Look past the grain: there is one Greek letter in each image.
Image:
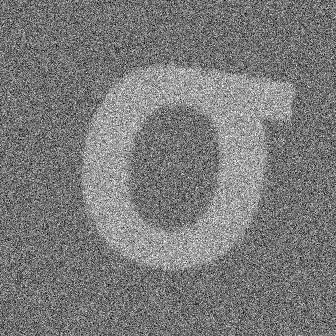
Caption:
light sigma
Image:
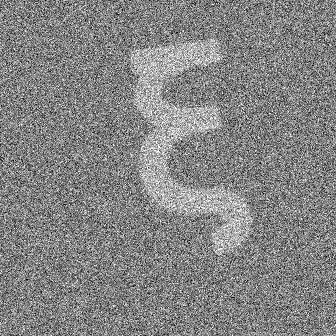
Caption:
light xi
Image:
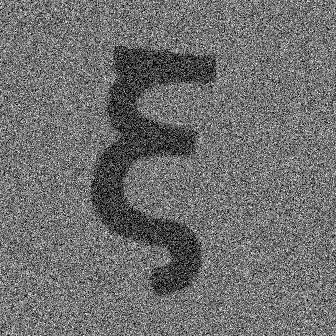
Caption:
dark xi
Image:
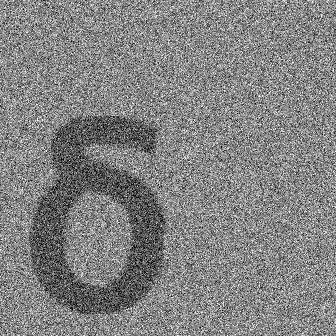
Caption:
dark delta
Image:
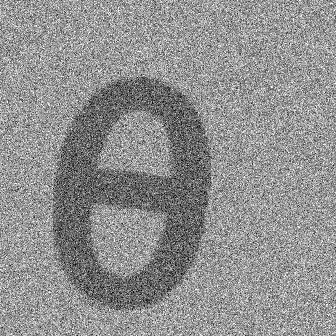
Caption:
dark theta
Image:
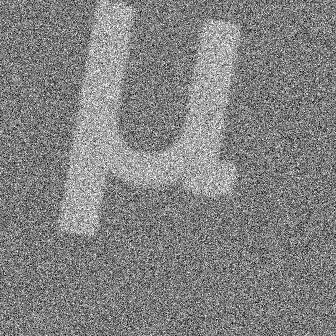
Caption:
light mu
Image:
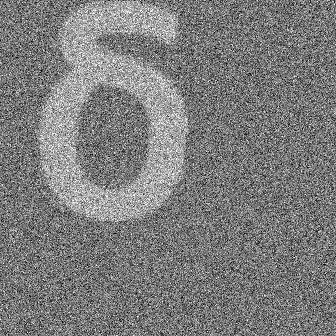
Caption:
light delta
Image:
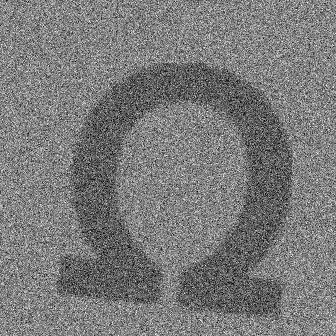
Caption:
dark omega
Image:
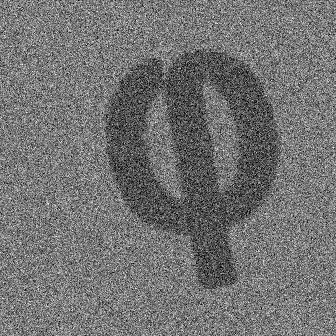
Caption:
dark phi
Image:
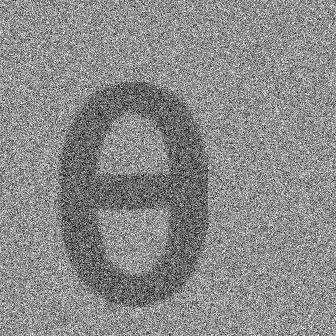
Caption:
dark theta
